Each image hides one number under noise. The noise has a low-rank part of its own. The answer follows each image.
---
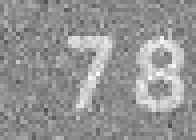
78
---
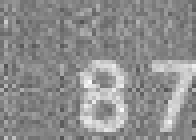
87
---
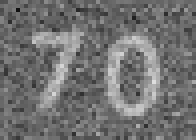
70
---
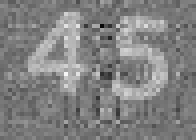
45
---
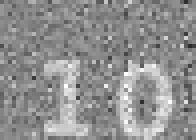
10
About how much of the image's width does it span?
two thirds
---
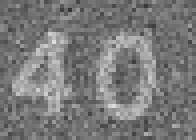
40
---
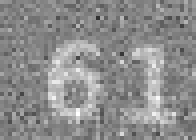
61
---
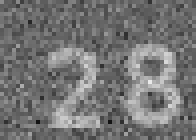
28
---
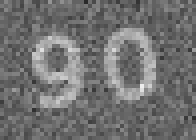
90
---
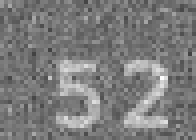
52
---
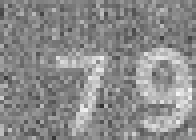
79
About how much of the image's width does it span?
two thirds
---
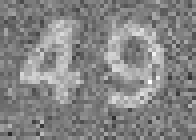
49
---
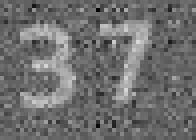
37
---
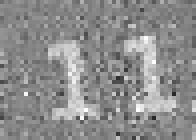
11
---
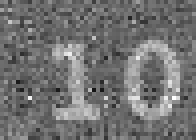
10
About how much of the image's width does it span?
two thirds
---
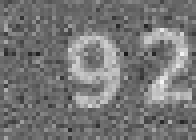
92
